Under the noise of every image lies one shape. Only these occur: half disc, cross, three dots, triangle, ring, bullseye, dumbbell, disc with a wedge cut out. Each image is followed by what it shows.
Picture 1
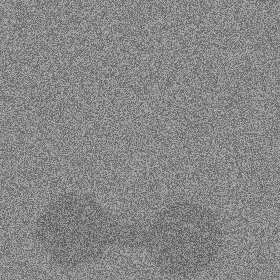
dumbbell
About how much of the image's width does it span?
two thirds
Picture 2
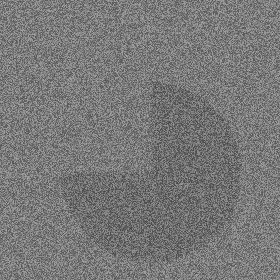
disc with a wedge cut out
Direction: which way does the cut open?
up and left
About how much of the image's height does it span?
two thirds
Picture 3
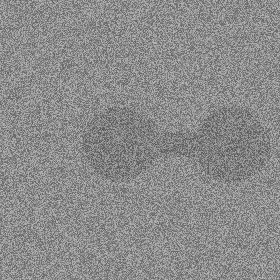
dumbbell
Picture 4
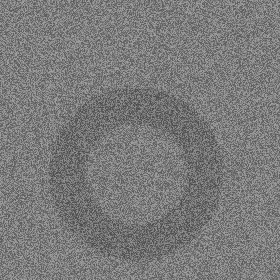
ring
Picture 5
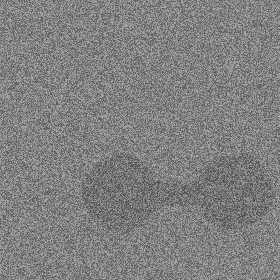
dumbbell
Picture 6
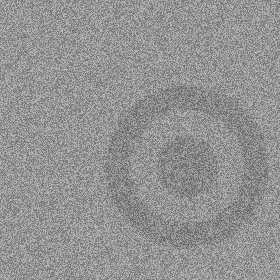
bullseye
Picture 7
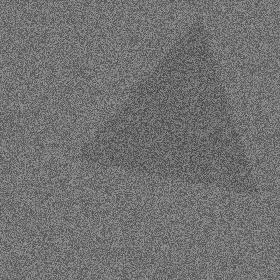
triangle
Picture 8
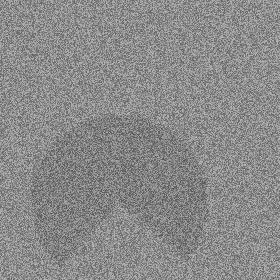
disc with a wedge cut out
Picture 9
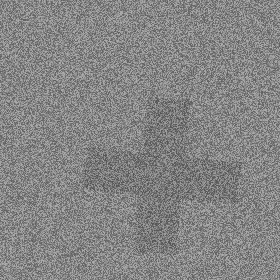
cross
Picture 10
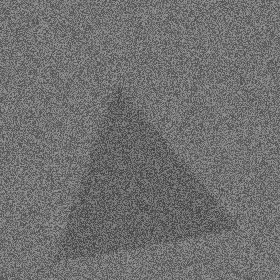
triangle
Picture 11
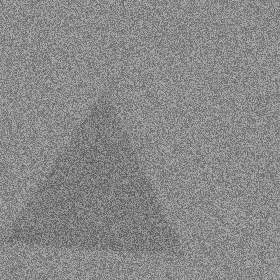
triangle
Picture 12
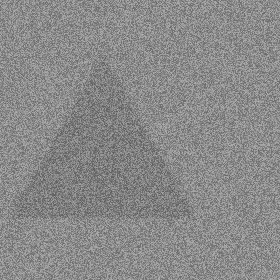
triangle
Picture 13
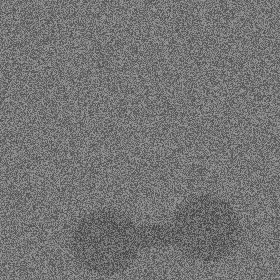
dumbbell
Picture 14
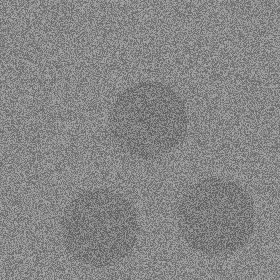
three dots
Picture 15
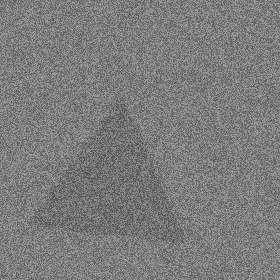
triangle
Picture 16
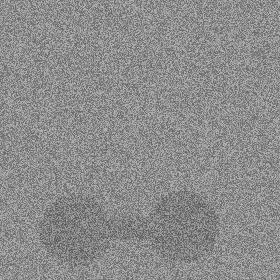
dumbbell
